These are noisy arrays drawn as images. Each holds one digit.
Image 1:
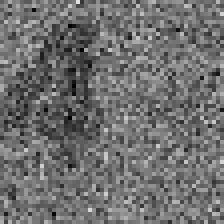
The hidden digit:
4
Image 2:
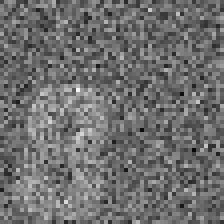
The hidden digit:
8
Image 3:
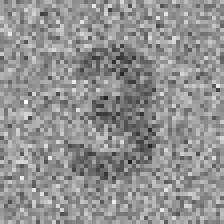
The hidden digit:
3
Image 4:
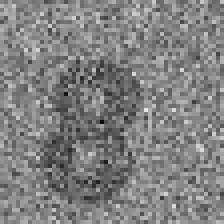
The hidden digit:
8
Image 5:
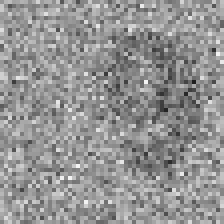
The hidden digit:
9
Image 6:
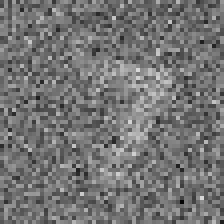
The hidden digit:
7
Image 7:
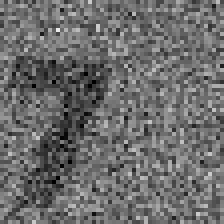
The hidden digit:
7
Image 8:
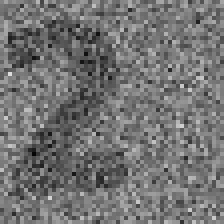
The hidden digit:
2
